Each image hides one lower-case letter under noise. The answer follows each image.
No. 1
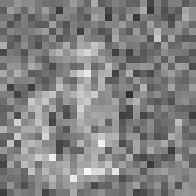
light d
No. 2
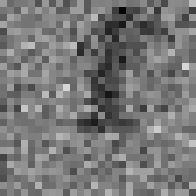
dark f
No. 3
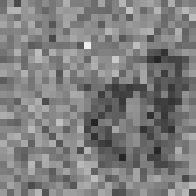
dark d
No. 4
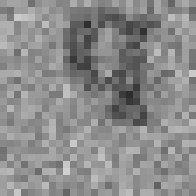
dark q
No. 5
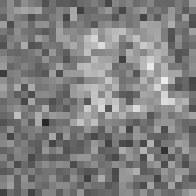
light n
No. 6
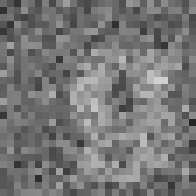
light g
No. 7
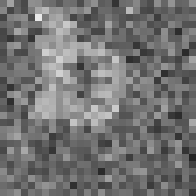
light b
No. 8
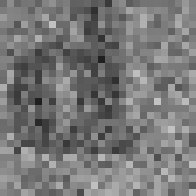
dark d
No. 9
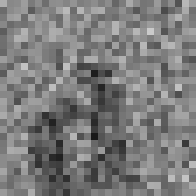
dark d
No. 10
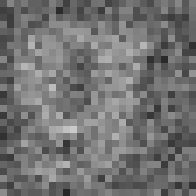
light g
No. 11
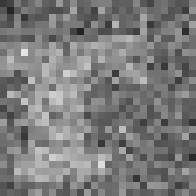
light r
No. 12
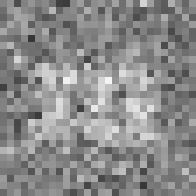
light m
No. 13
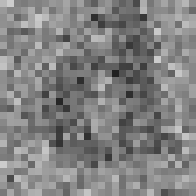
dark d
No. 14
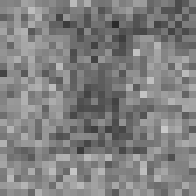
dark r
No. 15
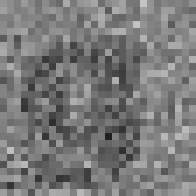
dark g
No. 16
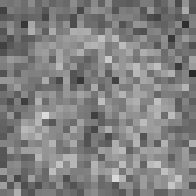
light a
